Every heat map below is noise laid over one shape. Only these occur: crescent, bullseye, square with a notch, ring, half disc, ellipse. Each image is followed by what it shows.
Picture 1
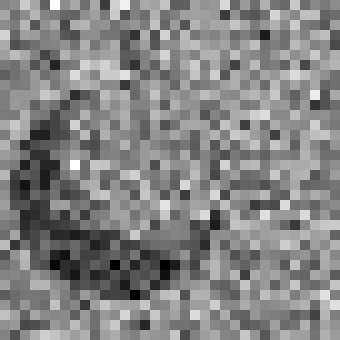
dark crescent
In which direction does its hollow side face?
up and right
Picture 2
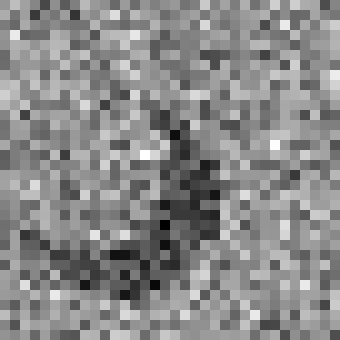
dark crescent
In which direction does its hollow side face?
up and left
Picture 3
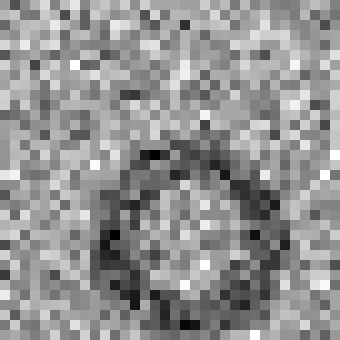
dark ring
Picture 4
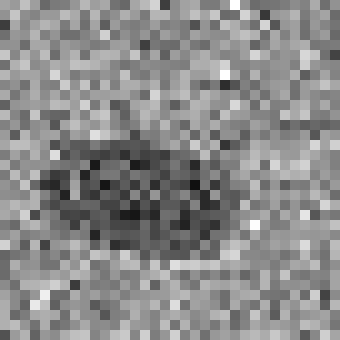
dark ellipse
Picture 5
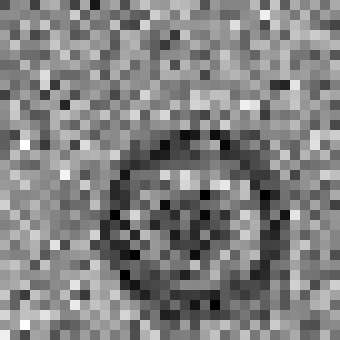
dark bullseye
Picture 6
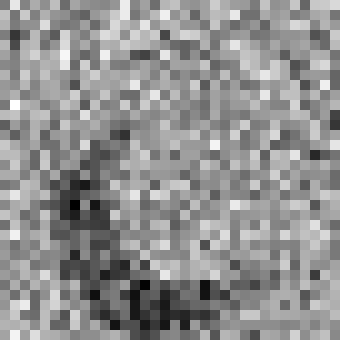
dark crescent
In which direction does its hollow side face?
up and right
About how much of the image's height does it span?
two thirds
